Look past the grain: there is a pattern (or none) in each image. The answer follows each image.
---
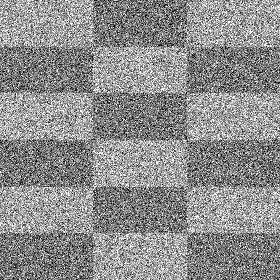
a checkerboard
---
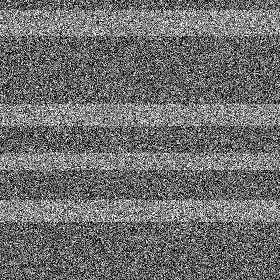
bands of rows
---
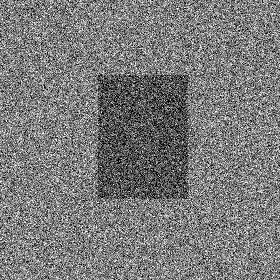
one block
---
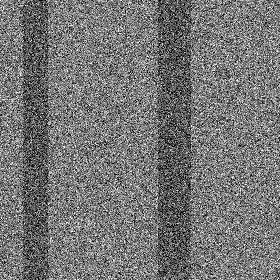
bands of columns
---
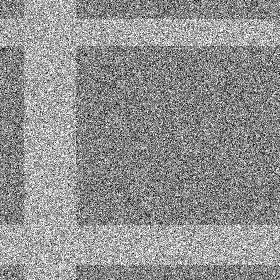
bands of rows crossing bands of columns
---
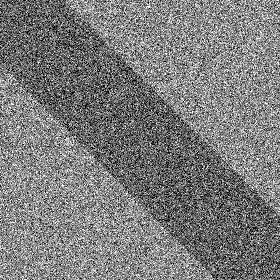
a diagonal band
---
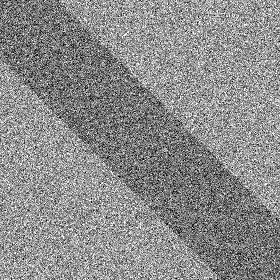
a diagonal band
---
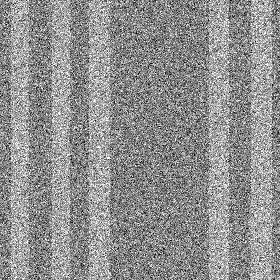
bands of columns
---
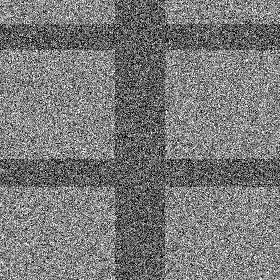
bands of rows crossing bands of columns
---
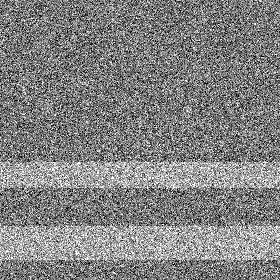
bands of rows
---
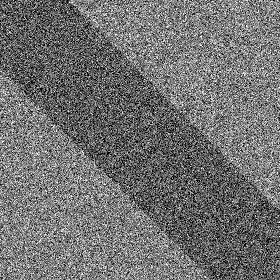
a diagonal band
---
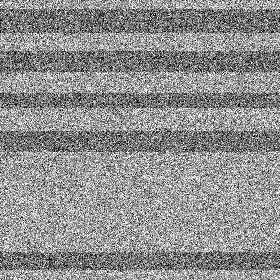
bands of rows
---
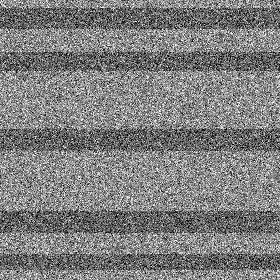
bands of rows
